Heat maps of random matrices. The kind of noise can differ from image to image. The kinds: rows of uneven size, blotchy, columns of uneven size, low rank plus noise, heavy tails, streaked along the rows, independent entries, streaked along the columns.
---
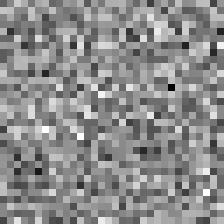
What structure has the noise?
low rank plus noise
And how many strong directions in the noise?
five to eight
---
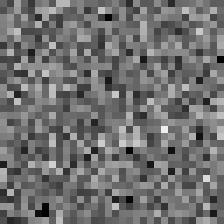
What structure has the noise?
independent entries
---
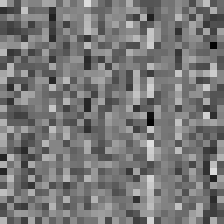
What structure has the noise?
columns of uneven size
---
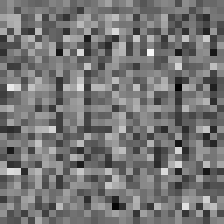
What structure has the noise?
low rank plus noise
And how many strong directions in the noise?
three or four
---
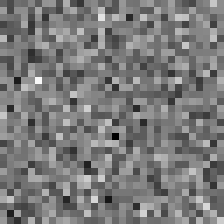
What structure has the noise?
independent entries
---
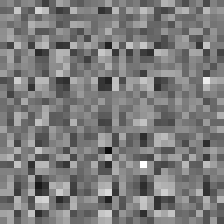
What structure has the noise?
low rank plus noise
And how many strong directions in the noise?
one
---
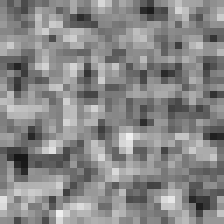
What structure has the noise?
blotchy
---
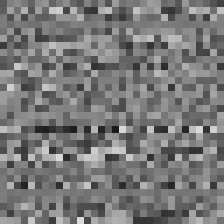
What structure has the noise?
rows of uneven size
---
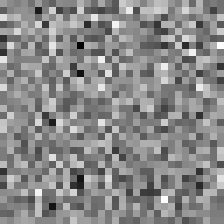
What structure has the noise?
low rank plus noise
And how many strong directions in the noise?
three or four
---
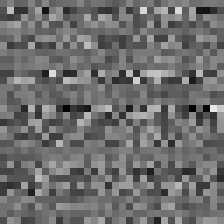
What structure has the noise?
rows of uneven size
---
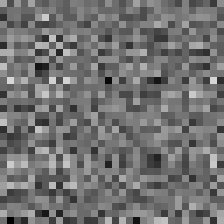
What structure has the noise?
low rank plus noise
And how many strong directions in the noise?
two
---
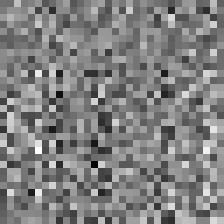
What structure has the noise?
low rank plus noise
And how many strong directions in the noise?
three or four
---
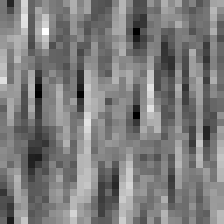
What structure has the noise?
streaked along the columns
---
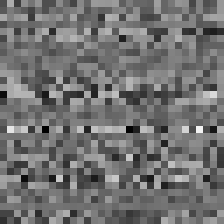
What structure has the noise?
rows of uneven size
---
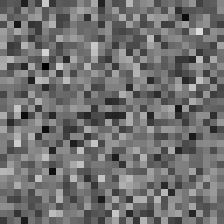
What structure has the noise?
independent entries
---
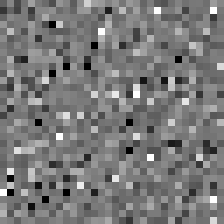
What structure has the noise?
heavy tails
